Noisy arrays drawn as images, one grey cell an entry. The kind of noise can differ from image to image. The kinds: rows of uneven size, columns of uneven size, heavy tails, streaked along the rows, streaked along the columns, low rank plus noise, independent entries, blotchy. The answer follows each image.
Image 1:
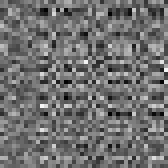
low rank plus noise
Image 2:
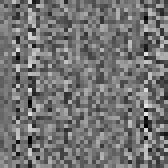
columns of uneven size
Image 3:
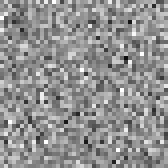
independent entries
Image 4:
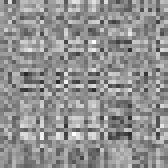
low rank plus noise
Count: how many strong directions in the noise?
one
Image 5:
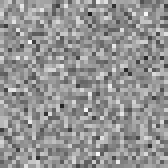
independent entries
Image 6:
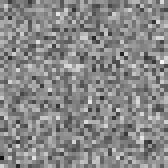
independent entries
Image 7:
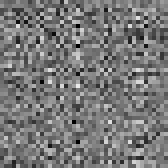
low rank plus noise
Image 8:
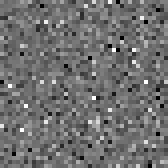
heavy tails
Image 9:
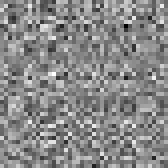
low rank plus noise
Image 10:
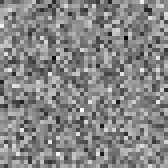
independent entries
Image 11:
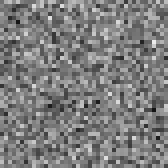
independent entries
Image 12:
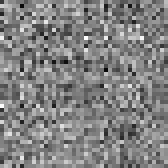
low rank plus noise
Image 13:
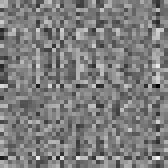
low rank plus noise
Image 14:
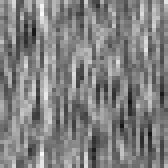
streaked along the columns
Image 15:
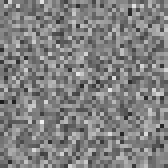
independent entries
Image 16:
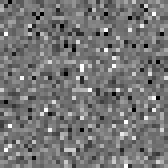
heavy tails
